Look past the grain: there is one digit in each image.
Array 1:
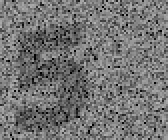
5
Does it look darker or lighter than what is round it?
darker
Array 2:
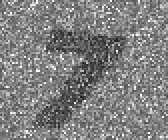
7
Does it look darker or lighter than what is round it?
darker
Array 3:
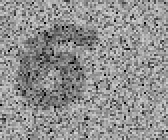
6
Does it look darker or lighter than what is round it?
darker
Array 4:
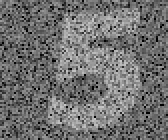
5
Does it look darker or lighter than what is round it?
lighter
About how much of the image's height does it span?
nearly all
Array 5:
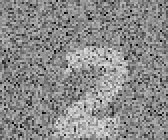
2
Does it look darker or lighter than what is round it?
lighter
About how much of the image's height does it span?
two thirds
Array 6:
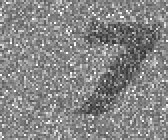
7
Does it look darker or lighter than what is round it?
darker
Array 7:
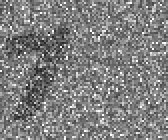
7
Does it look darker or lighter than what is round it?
darker
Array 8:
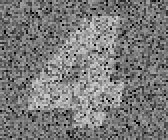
4
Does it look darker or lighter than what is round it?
lighter
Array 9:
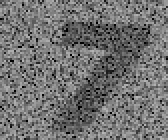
7
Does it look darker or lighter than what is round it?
darker
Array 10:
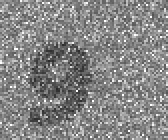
9
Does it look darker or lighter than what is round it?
darker
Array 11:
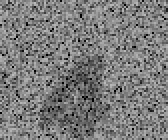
4
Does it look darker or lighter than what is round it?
darker
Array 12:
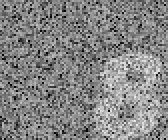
8
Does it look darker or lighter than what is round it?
lighter
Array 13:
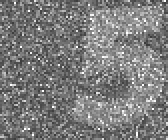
5
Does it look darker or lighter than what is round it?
lighter
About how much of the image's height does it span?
nearly all
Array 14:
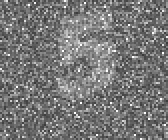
5
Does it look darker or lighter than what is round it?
lighter
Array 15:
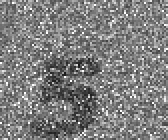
5
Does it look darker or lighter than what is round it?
darker
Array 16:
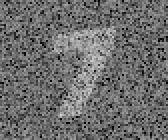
7
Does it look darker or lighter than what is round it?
lighter
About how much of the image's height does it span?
two thirds
